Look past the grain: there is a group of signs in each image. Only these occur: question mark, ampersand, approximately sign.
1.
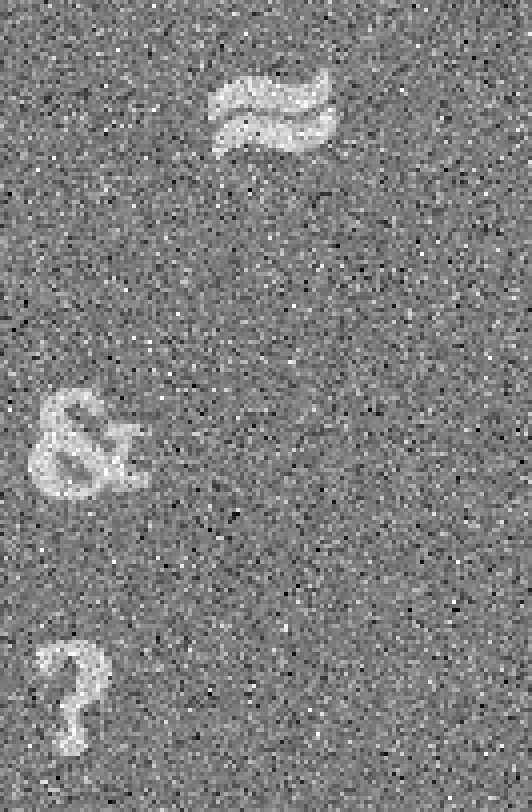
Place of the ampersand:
middle left
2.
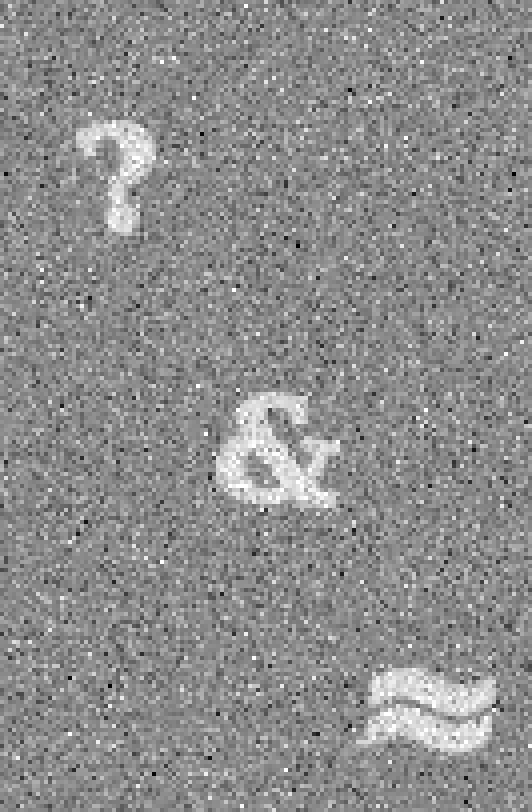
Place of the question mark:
top left
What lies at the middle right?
nothing
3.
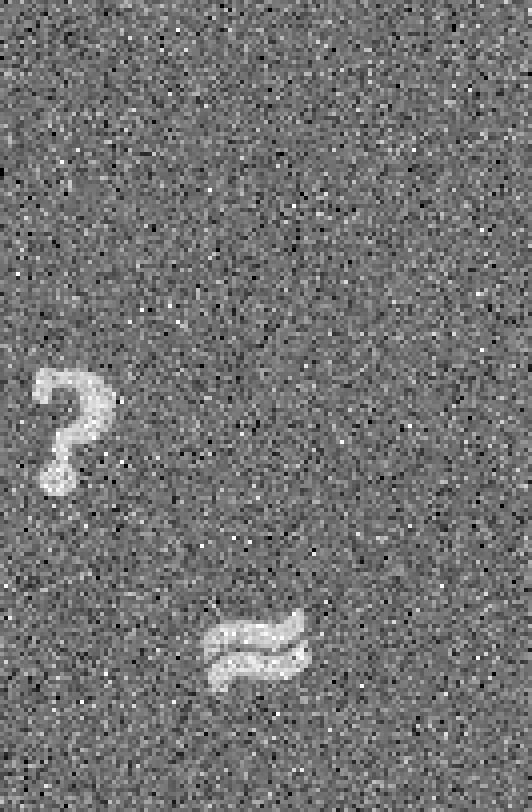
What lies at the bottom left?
nothing
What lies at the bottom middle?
approximately sign
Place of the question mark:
middle left
